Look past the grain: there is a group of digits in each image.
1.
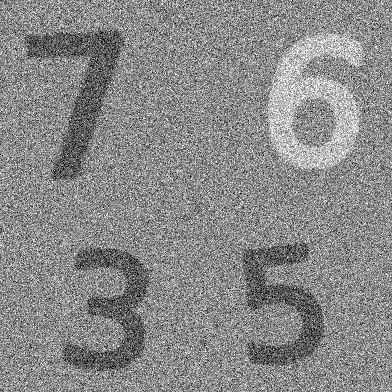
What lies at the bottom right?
5
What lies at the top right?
6
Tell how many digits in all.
4
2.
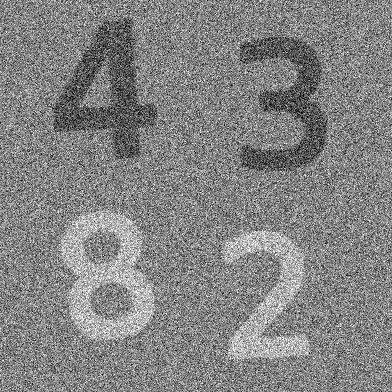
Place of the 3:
top right
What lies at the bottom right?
2
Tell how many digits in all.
4
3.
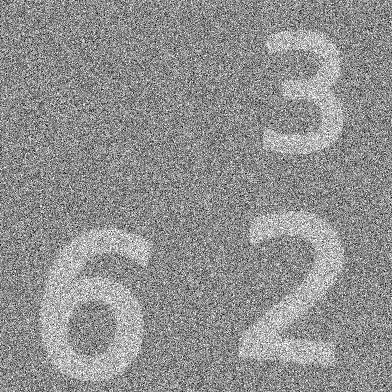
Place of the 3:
top right
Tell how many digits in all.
3
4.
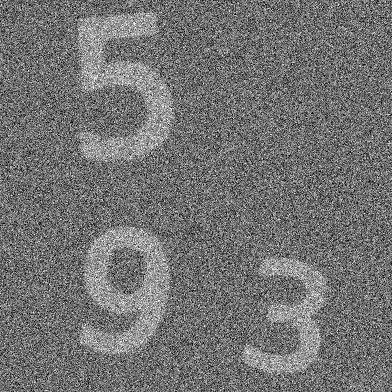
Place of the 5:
top left
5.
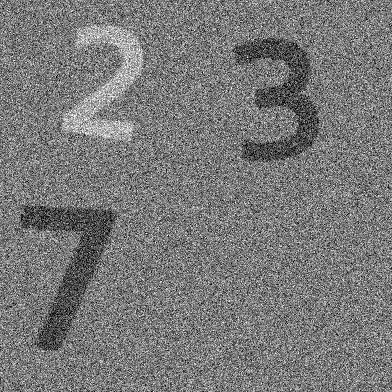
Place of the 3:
top right
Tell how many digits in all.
3
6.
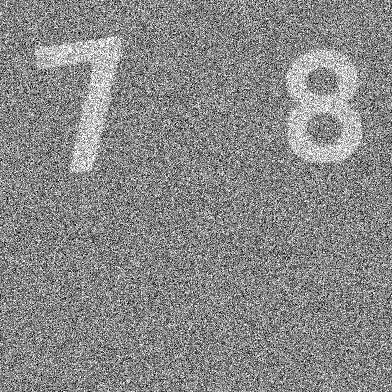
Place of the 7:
top left
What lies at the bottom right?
nothing
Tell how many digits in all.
2
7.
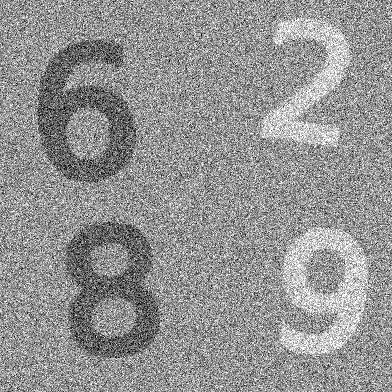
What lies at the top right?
2
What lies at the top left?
6
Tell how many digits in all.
4
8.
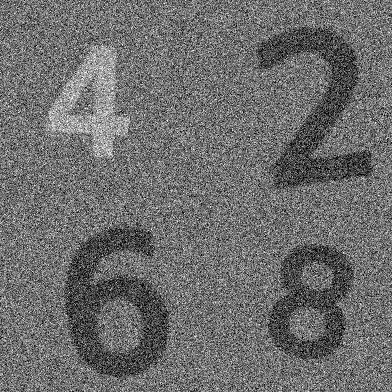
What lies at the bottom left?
6
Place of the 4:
top left
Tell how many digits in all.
4
